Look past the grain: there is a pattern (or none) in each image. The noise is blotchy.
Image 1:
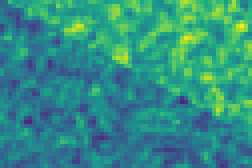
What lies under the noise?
a sharp edge
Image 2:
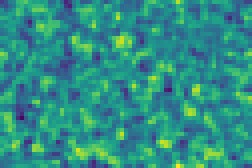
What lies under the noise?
only noise
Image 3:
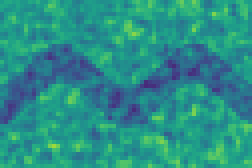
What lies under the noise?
a wavy band
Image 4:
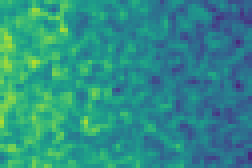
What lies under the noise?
a smooth slope
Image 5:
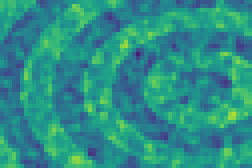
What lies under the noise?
rings round one point
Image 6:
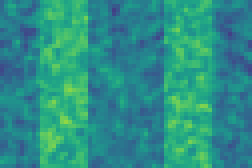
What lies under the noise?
vertical stripes
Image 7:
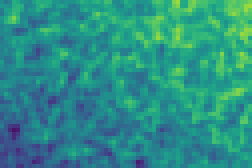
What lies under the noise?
a smooth slope
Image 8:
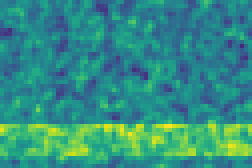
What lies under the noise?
one horizontal stripe
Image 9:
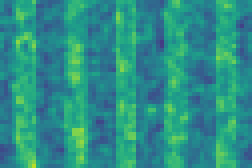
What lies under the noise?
vertical stripes
